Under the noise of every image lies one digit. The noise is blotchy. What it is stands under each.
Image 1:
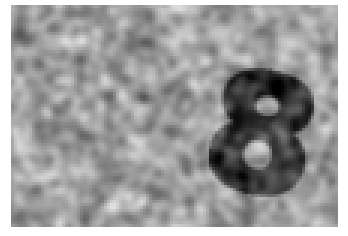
8
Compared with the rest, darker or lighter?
darker
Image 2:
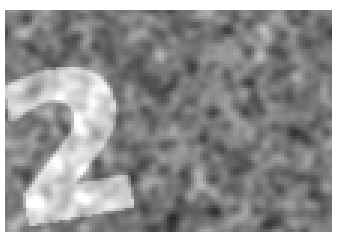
2
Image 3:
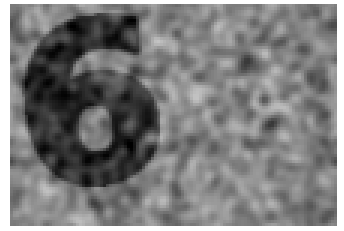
6
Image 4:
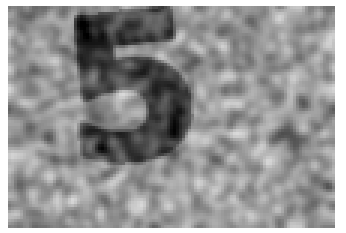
5
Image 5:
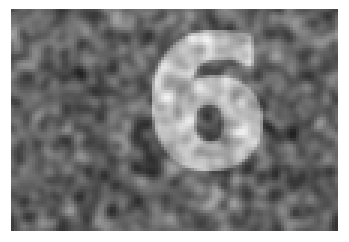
6
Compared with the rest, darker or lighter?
lighter
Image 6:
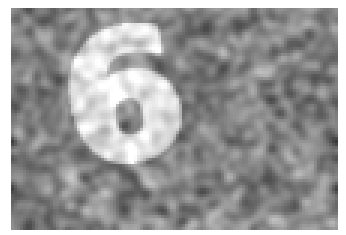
6
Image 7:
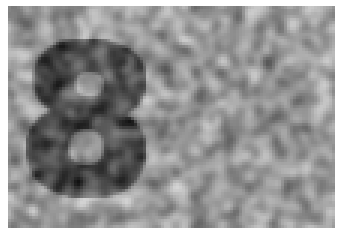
8
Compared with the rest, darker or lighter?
darker
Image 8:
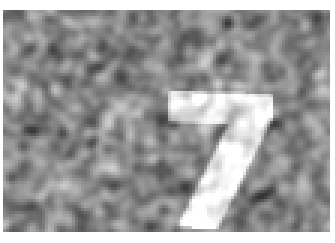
7
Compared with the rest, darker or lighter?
lighter
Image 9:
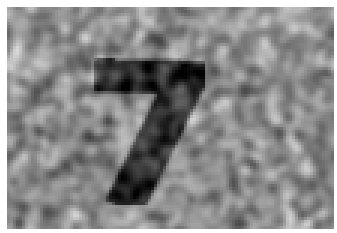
7
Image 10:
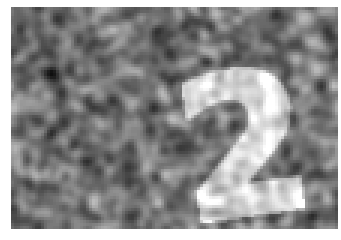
2
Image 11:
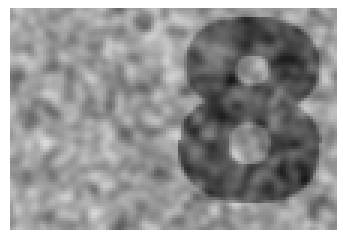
8
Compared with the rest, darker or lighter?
darker
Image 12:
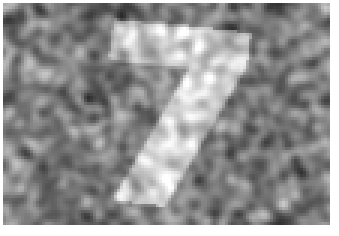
7
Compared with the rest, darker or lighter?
lighter
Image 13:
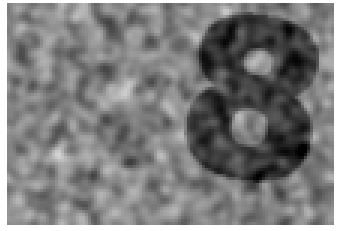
8
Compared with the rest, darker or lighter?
darker
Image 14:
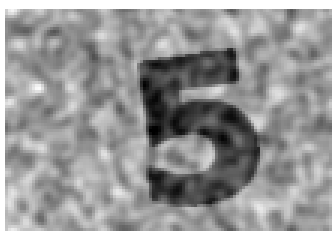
5
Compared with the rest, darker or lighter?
darker
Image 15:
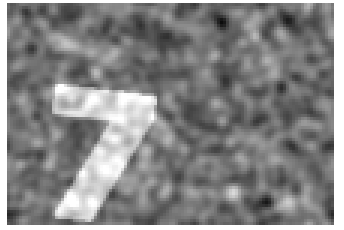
7
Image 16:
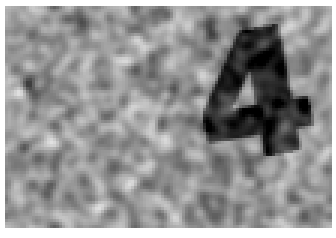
4
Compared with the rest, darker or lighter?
darker
